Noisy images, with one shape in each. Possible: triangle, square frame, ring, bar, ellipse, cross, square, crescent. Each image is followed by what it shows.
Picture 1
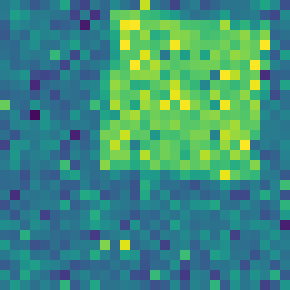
square
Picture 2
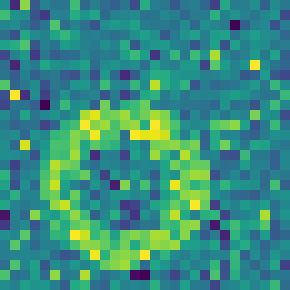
ring
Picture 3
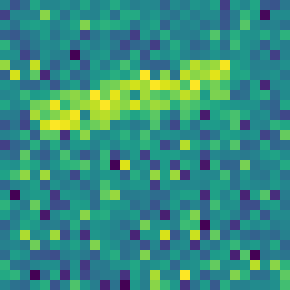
bar
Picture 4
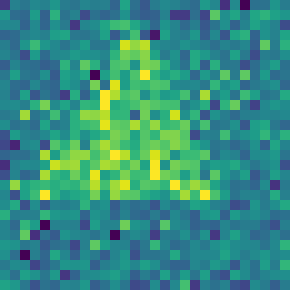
triangle
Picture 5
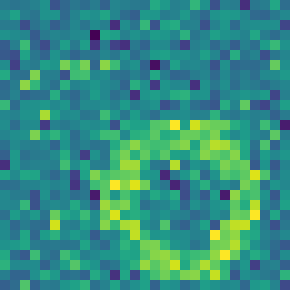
ring
